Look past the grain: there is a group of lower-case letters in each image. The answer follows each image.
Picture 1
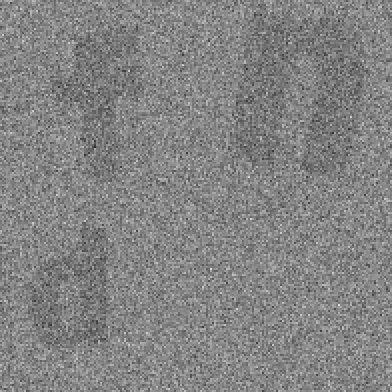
top left: f; top right: n; bottom left: d
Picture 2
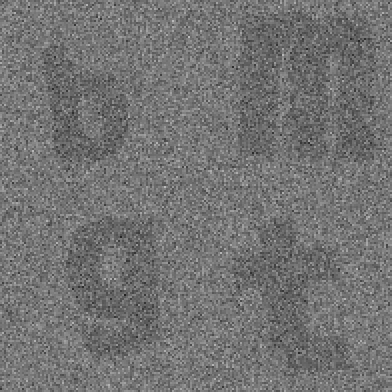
top left: b; top right: m; bottom left: g; bottom right: t
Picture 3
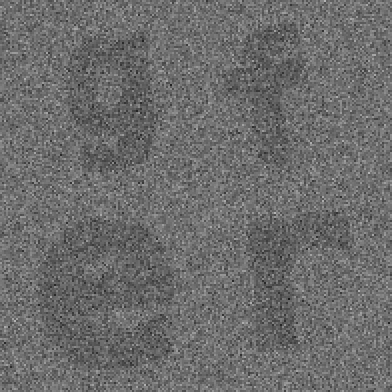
top left: g; top right: f; bottom left: e; bottom right: r
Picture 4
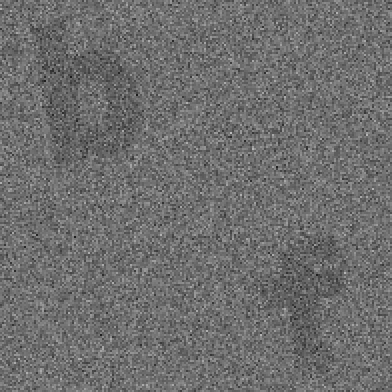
top left: b; bottom right: f
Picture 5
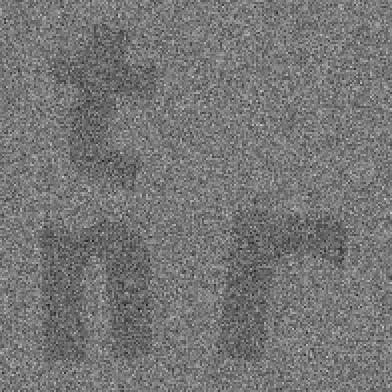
top left: t; bottom left: n; bottom right: r
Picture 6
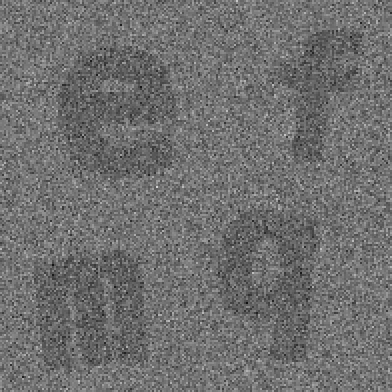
top left: e; top right: f; bottom left: m; bottom right: q
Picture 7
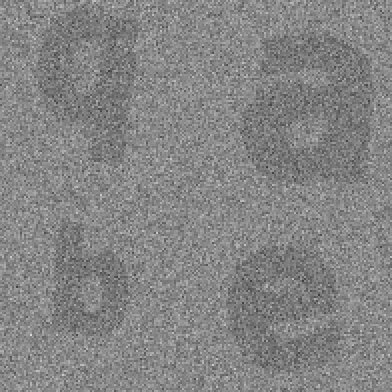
top left: q; top right: a; bottom left: b; bottom right: e
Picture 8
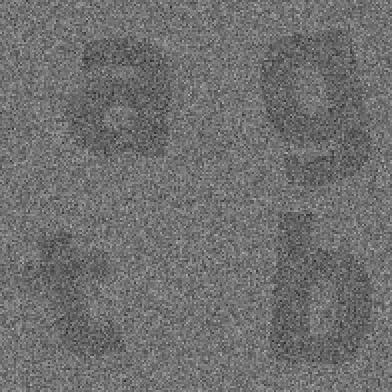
top left: a; top right: g; bottom left: t; bottom right: b
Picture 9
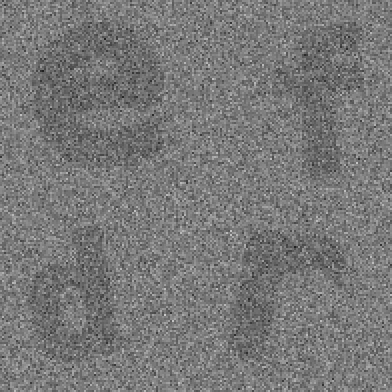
top left: e; top right: f; bottom left: d; bottom right: r
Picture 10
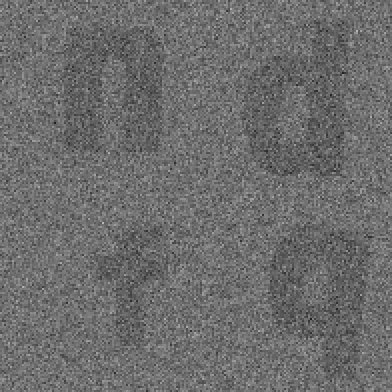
top left: n; top right: d; bottom left: f; bottom right: q
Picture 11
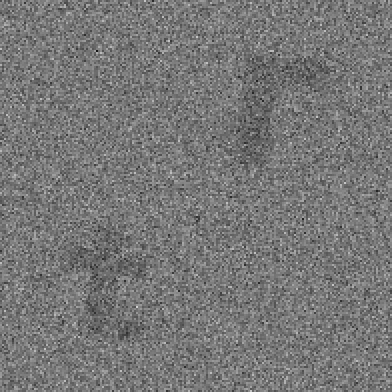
top right: r; bottom left: t
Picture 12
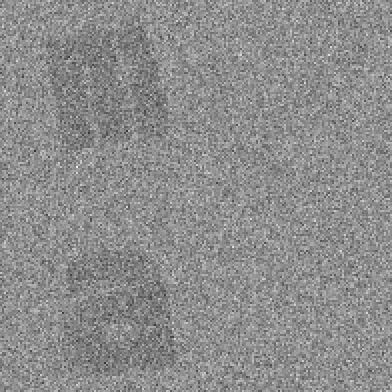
top left: m; bottom left: a
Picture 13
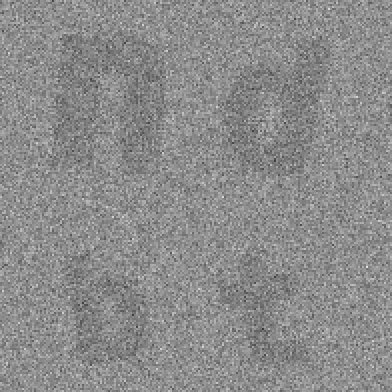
top left: n; top right: d; bottom left: b; bottom right: t
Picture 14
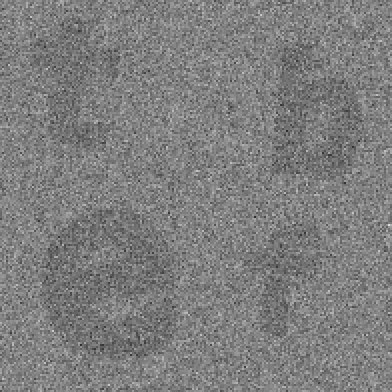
top left: t; top right: b; bottom left: e; bottom right: f
